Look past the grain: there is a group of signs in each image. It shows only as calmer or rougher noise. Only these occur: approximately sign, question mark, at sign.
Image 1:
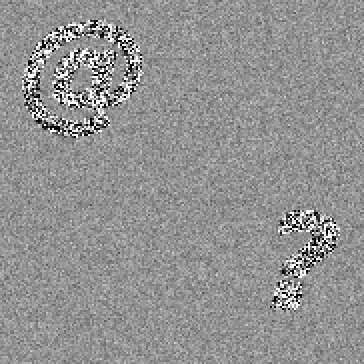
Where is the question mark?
bottom right
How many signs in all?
2
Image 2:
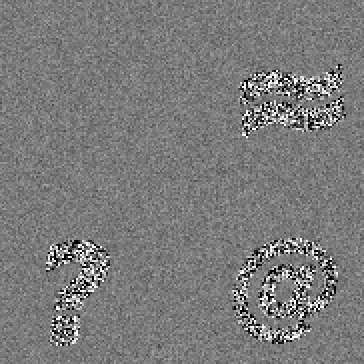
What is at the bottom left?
question mark
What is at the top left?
nothing
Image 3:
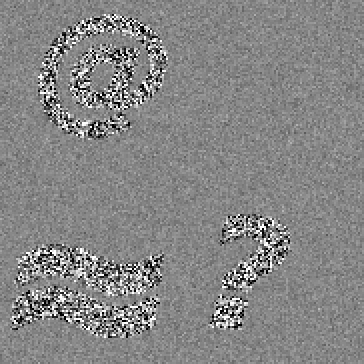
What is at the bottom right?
question mark
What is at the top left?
at sign
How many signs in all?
3
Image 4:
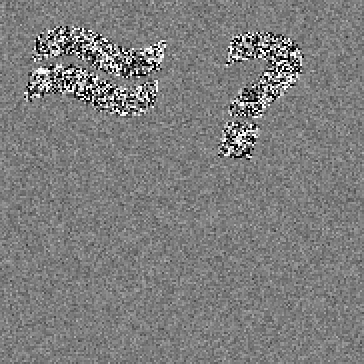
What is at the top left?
approximately sign
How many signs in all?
2
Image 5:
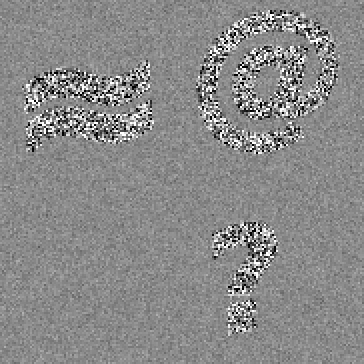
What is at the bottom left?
nothing
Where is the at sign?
top right
